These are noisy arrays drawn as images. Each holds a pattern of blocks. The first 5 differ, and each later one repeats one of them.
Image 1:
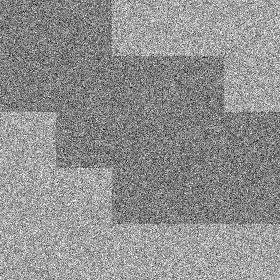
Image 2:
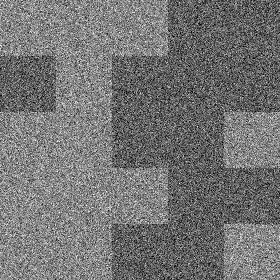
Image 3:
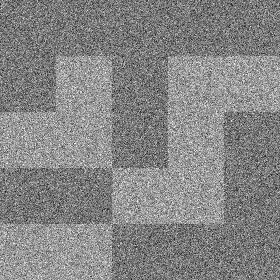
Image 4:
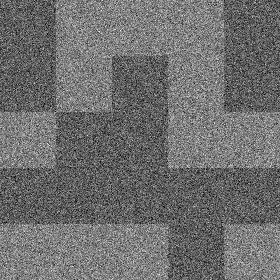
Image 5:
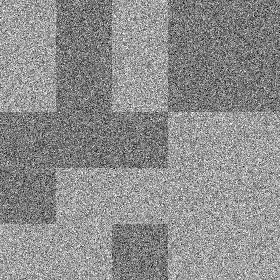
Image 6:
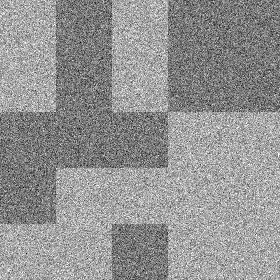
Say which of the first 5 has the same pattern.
5
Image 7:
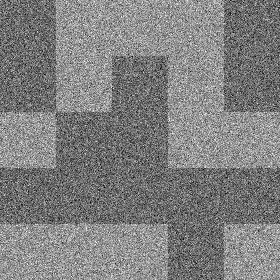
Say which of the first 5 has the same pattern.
4
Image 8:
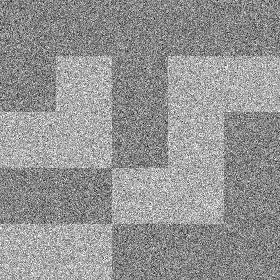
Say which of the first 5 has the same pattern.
3
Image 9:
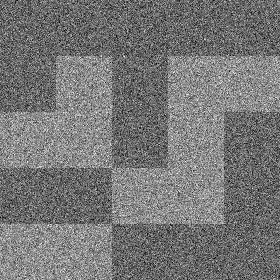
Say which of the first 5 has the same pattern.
3
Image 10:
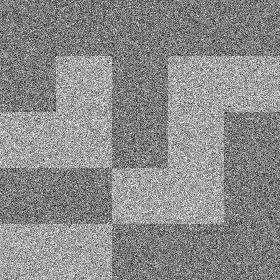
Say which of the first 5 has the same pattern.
3
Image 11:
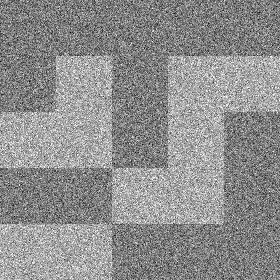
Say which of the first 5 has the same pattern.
3
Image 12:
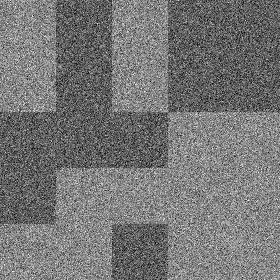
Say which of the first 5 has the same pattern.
5
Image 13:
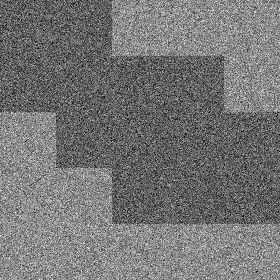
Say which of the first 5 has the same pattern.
1
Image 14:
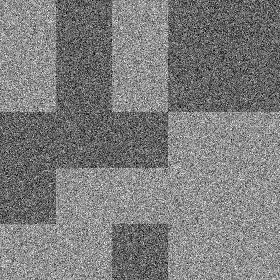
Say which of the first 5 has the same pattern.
5
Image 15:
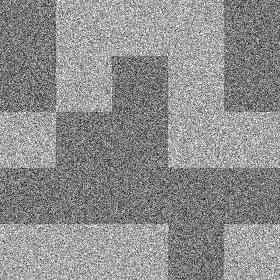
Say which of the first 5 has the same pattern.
4
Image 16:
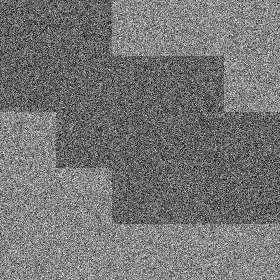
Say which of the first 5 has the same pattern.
1
